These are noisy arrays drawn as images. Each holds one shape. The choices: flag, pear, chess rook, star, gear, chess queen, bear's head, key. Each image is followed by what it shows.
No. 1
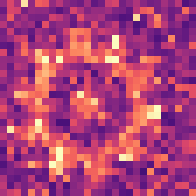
gear
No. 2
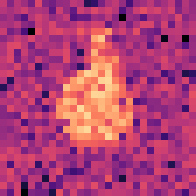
pear
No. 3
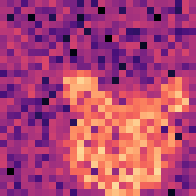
bear's head
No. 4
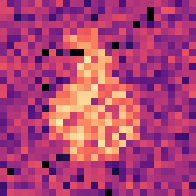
pear
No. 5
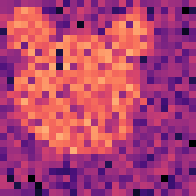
bear's head
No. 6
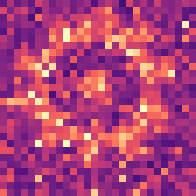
gear
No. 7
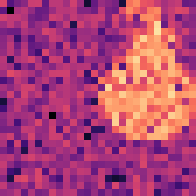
pear
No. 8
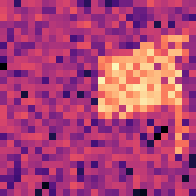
flag
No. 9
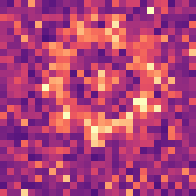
gear
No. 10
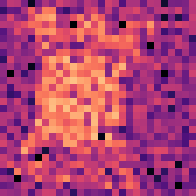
chess rook
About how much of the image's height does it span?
nearly all
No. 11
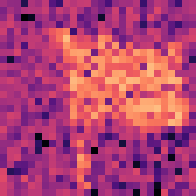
flag
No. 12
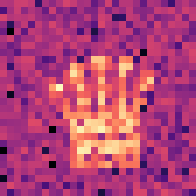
chess queen
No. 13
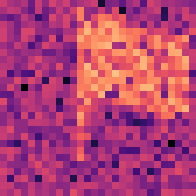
flag
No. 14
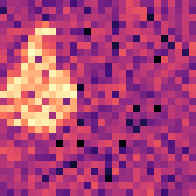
pear
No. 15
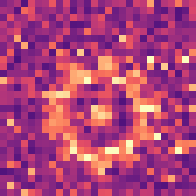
gear
